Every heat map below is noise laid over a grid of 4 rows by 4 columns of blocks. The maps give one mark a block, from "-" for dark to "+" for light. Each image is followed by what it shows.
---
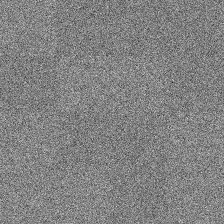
+ - - -
- + + -
+ - - +
+ + - +
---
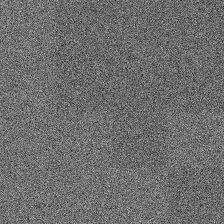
+ - - -
+ - - -
+ + - +
+ + + -
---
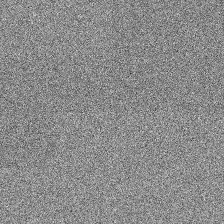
+ + - -
- - - -
- + + +
+ + + +
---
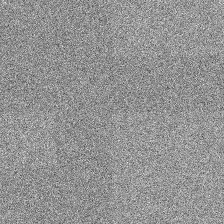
- - + +
- - - -
+ - + +
- - + +
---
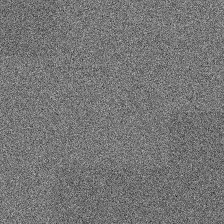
- + + +
+ + + +
+ + + -
+ - - -
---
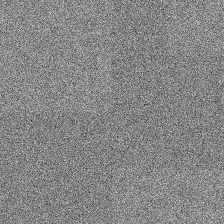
+ + - +
+ + - -
- - - -
- - + +
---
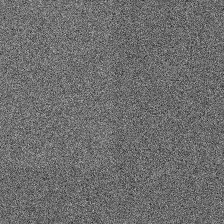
+ + - -
+ + - -
+ + - -
- - - -
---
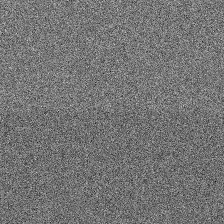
+ + + +
+ + + +
- - - -
- - - -
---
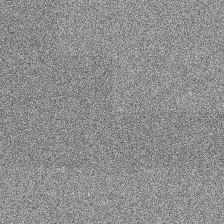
- + + +
- - + +
- - - -
+ + + +
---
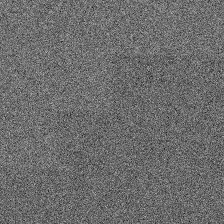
+ + + +
+ + - -
+ - - -
- - - -
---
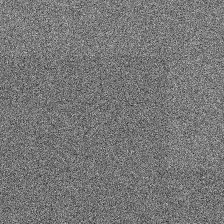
+ + + +
- - - +
- - - +
- - - -
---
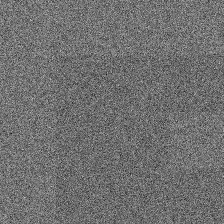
+ + + +
+ - - -
+ - - +
+ - - -
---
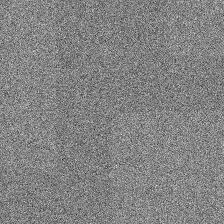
+ - - +
+ - - -
+ - + +
- - + +
